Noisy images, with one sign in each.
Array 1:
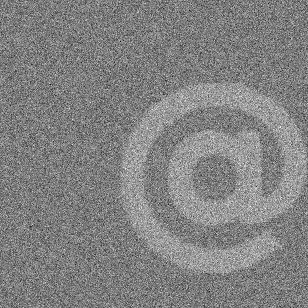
light at sign
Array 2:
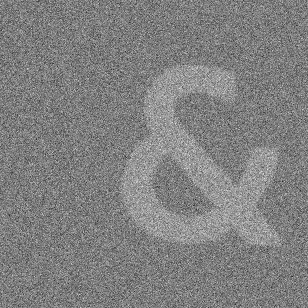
light ampersand
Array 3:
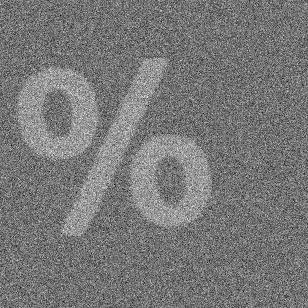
light percent sign
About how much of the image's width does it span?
two thirds
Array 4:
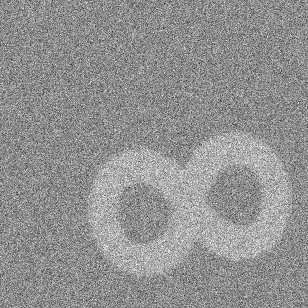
light infinity sign
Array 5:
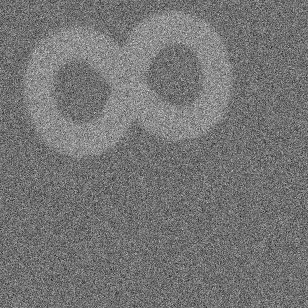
light infinity sign
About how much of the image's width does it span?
two thirds
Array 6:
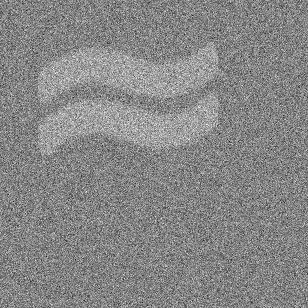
light approximately sign
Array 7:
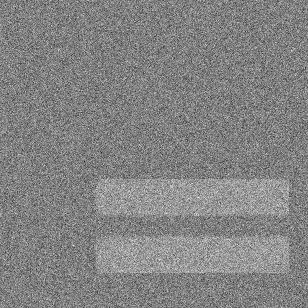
light equals sign
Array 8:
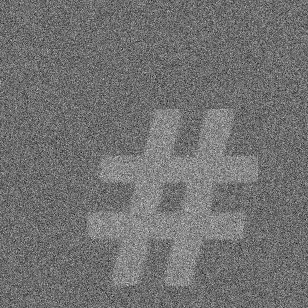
light hash sign
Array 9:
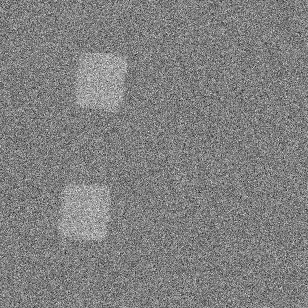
light colon
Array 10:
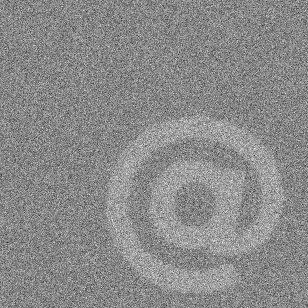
light at sign
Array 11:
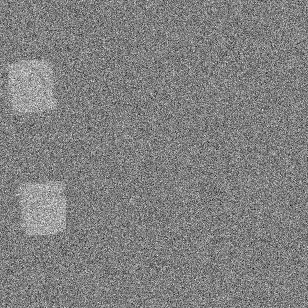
light colon
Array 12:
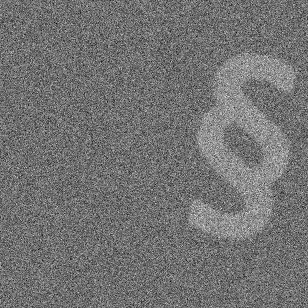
light section sign
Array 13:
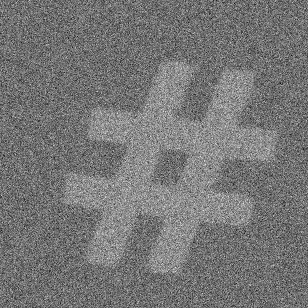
light hash sign
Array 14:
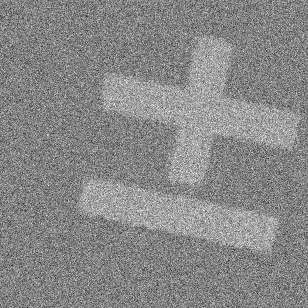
light plus-minus sign
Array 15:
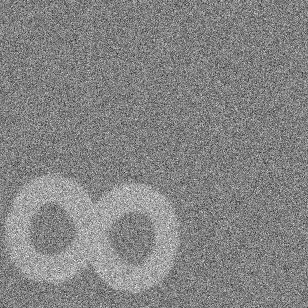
light infinity sign
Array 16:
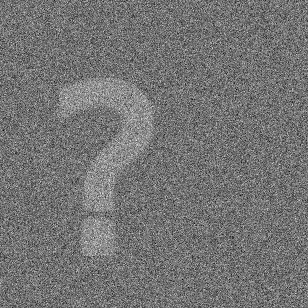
light question mark
